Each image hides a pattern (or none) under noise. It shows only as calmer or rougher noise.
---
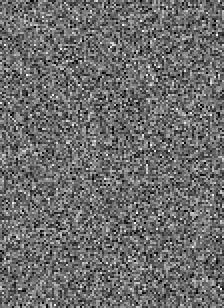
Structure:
only noise
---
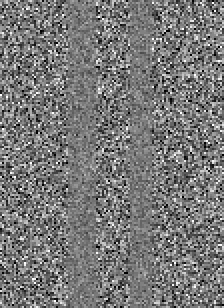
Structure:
bands of columns
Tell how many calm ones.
2
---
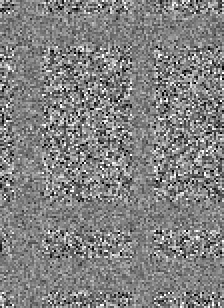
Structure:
bands of rows crossing bands of columns
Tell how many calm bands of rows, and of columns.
3 and 2
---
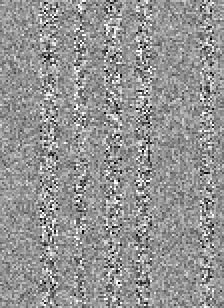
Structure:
bands of columns
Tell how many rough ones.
5
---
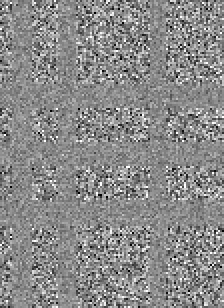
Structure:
bands of rows crossing bands of columns
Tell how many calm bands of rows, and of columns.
3 and 3
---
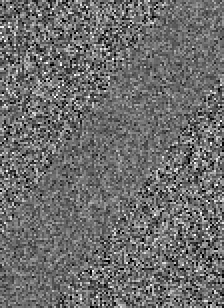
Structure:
a diagonal band
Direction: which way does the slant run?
bottom left to top right
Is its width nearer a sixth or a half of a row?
a half
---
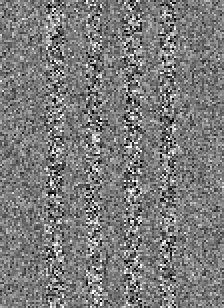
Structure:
bands of columns
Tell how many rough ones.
4
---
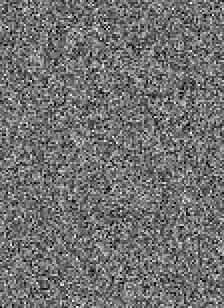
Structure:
only noise
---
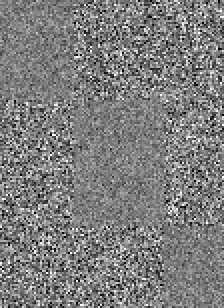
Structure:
blocks along the diagonal
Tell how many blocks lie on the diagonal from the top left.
3
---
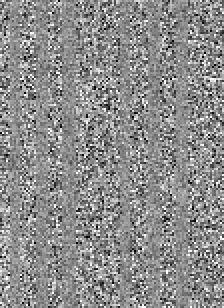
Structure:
bands of columns
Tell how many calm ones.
6
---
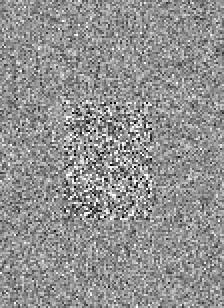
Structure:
one block
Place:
centre
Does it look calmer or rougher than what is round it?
rougher
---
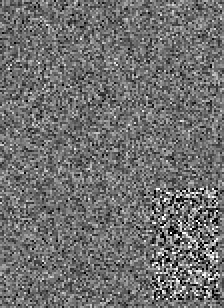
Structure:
one block
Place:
bottom right
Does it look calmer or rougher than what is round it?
rougher
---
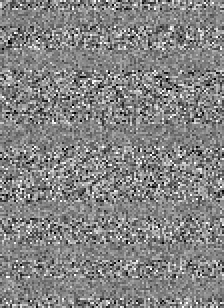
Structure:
bands of rows
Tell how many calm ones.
6
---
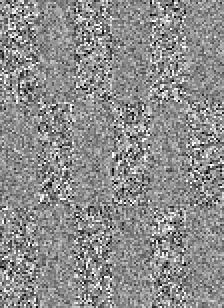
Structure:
a checkerboard
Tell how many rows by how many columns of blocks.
3 by 6
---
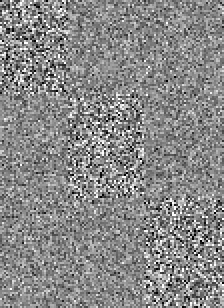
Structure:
blocks along the diagonal
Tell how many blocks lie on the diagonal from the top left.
3
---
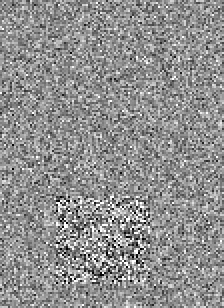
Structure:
one block
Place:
bottom middle
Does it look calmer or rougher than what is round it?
rougher
